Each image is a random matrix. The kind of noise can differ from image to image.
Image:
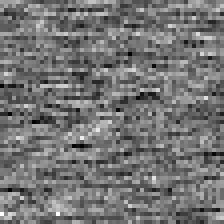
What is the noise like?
streaked along the rows
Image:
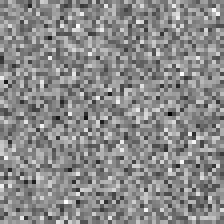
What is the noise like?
independent entries
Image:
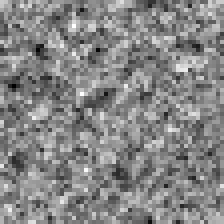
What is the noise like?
blotchy
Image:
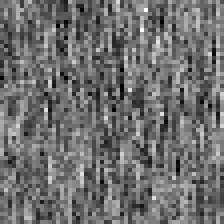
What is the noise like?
streaked along the columns
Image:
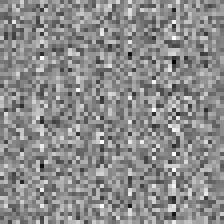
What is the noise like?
columns of uneven size
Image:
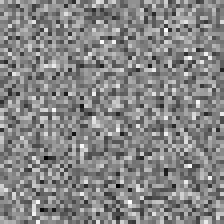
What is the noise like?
low rank plus noise
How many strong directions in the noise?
five to eight
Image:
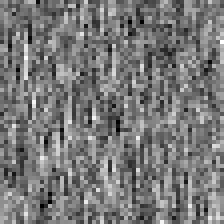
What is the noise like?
streaked along the columns
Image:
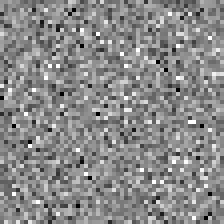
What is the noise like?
heavy tails
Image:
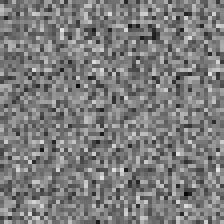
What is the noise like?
low rank plus noise
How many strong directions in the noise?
five to eight
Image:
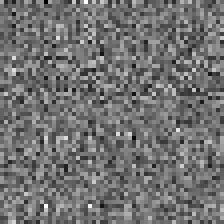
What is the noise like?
low rank plus noise
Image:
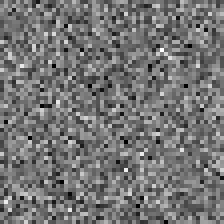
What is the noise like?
independent entries
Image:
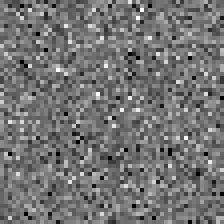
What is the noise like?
heavy tails
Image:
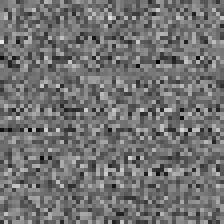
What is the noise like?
rows of uneven size
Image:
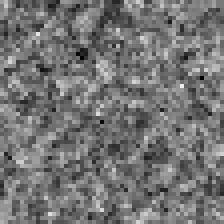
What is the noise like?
blotchy
